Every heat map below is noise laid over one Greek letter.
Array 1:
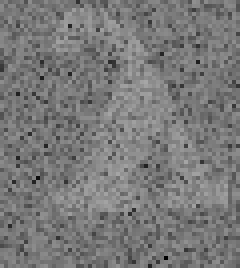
lambda
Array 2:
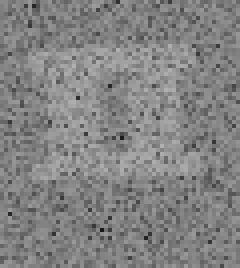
pi
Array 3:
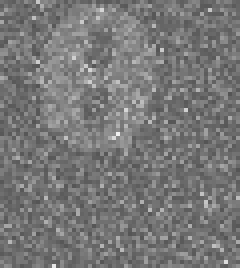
theta
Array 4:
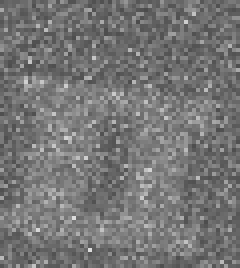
pi
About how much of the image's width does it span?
nearly all
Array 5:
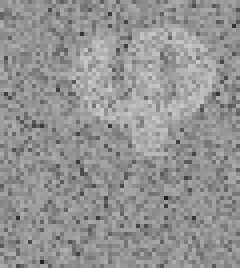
phi
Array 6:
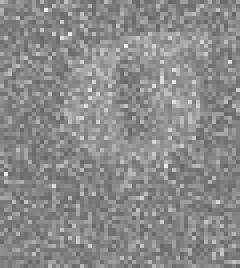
sigma
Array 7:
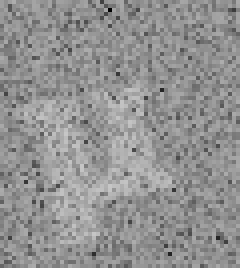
mu
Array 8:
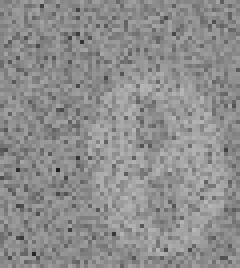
theta
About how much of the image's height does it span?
two thirds
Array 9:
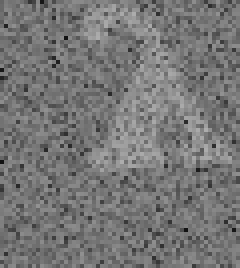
lambda
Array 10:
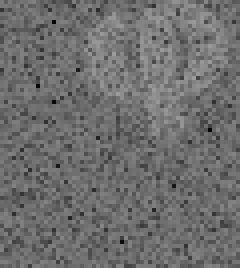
phi
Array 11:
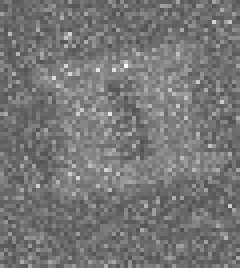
pi
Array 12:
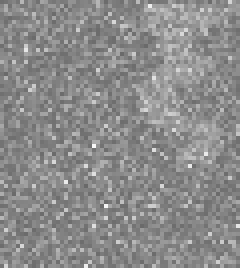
xi
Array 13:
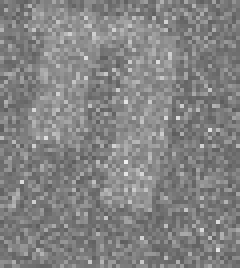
eta
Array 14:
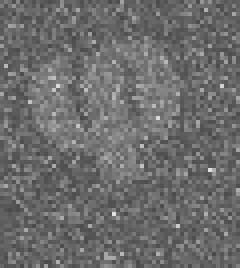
phi
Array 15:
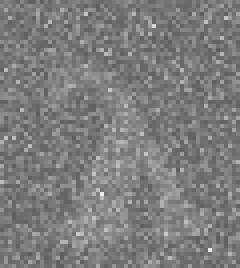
lambda
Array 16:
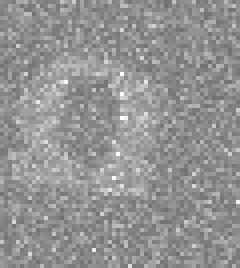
omega
